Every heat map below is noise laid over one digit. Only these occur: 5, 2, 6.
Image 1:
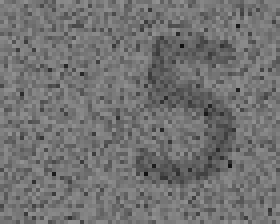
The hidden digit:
5
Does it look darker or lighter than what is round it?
darker
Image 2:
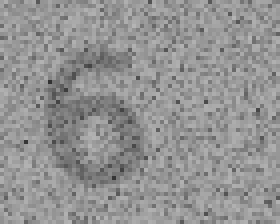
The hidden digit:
6
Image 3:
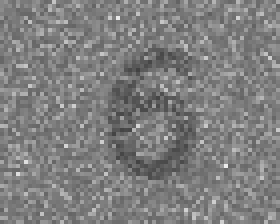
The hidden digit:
6
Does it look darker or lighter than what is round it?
darker
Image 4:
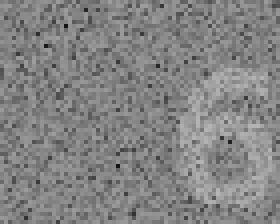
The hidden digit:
6
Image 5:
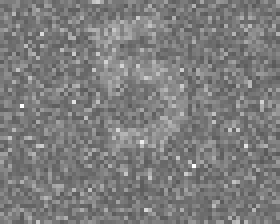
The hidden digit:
5
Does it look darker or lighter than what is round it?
lighter
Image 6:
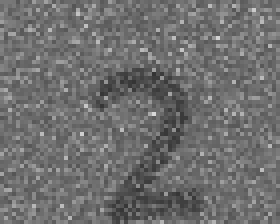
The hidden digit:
2
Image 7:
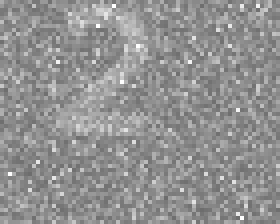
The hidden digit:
2
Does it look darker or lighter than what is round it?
lighter
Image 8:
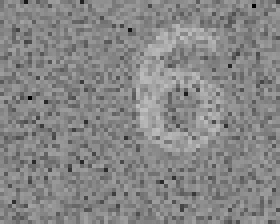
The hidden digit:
6
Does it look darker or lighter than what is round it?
lighter
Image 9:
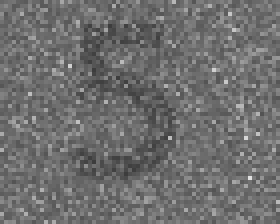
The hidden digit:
5
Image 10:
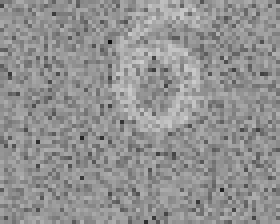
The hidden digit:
6
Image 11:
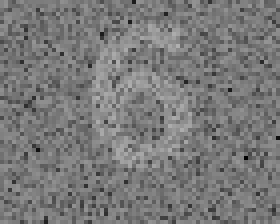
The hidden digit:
6
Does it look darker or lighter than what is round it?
lighter
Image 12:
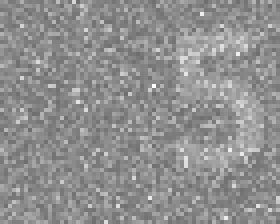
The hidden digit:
5
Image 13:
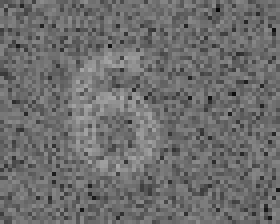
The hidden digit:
6
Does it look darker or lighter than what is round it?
lighter
